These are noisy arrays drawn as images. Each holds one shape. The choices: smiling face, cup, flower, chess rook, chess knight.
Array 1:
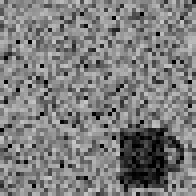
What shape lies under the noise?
cup
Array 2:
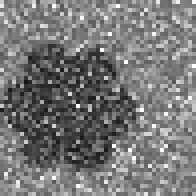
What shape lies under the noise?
flower
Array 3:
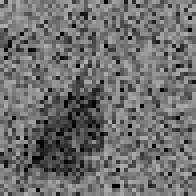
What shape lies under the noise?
chess knight
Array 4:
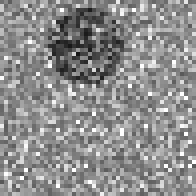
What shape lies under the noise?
smiling face
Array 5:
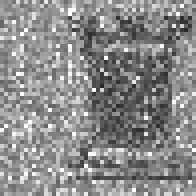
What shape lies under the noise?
chess rook
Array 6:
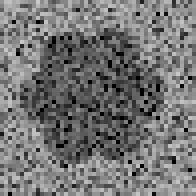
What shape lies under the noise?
flower
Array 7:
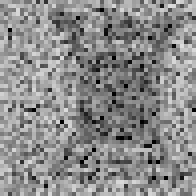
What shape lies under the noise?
chess rook
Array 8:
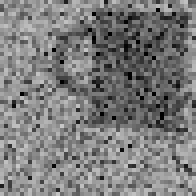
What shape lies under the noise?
cup
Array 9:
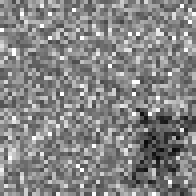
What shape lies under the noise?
chess rook
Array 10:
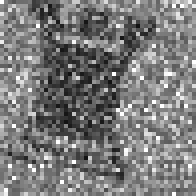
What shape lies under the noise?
chess rook
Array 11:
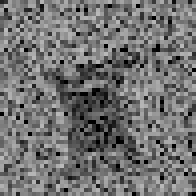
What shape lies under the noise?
chess rook
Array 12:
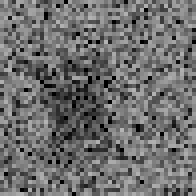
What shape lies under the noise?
chess rook
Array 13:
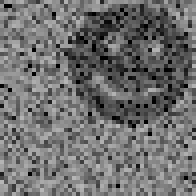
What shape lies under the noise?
smiling face
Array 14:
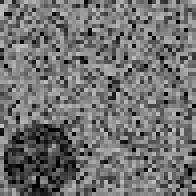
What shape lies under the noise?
smiling face
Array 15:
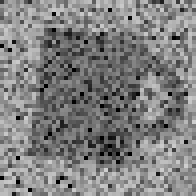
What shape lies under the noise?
cup
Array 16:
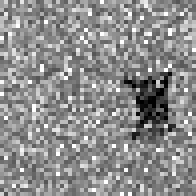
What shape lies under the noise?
chess rook
